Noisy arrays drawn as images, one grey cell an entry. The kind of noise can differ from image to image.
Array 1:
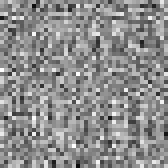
low rank plus noise
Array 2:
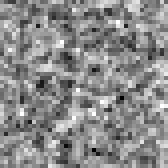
blotchy
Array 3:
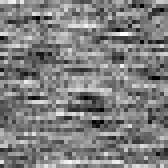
streaked along the rows
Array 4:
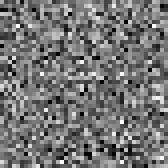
low rank plus noise
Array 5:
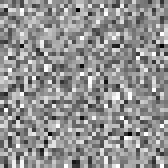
low rank plus noise
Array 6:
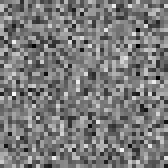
independent entries
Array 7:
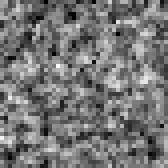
blotchy
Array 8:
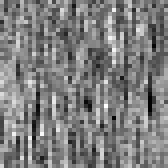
streaked along the columns
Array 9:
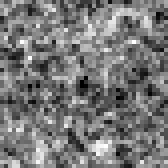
blotchy
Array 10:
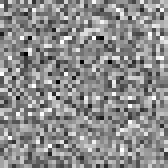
independent entries
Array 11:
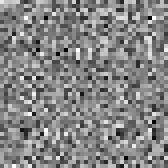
low rank plus noise
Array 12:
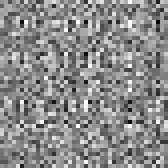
low rank plus noise
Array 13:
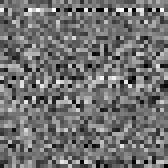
rows of uneven size
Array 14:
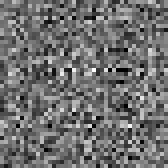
low rank plus noise
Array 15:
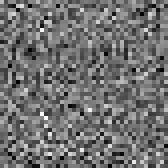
low rank plus noise
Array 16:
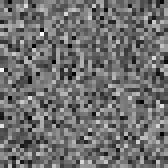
independent entries
